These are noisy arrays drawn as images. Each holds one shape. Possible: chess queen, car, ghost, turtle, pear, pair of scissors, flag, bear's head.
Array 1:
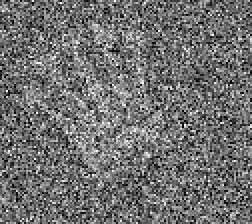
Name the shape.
chess queen
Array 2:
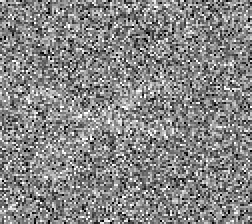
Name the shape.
pair of scissors
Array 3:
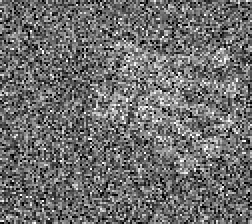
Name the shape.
chess queen
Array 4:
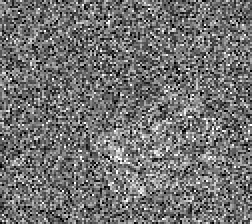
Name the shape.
chess queen
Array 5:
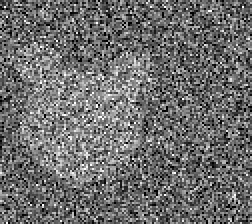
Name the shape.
bear's head
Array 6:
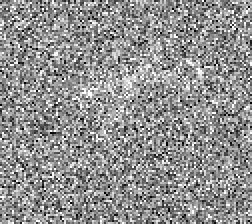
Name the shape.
pair of scissors
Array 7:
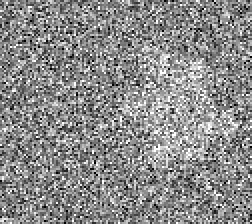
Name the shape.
turtle
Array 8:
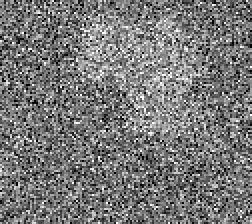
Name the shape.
car
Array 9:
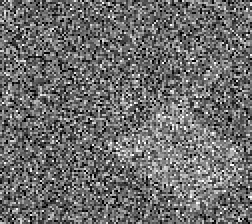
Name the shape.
flag
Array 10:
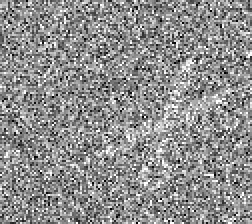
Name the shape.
pair of scissors
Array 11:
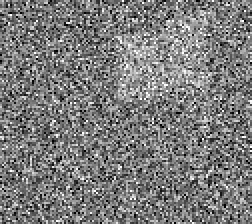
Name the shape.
flag
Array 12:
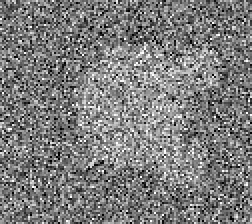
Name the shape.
bear's head
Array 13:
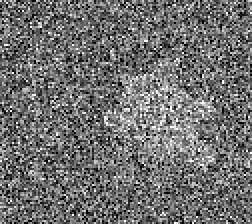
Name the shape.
turtle
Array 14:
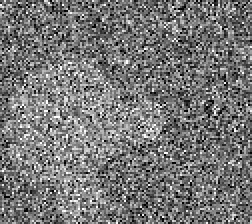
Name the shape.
bear's head
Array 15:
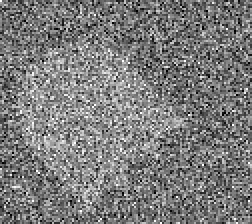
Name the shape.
ghost
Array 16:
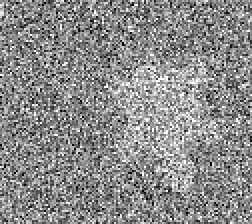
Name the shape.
turtle
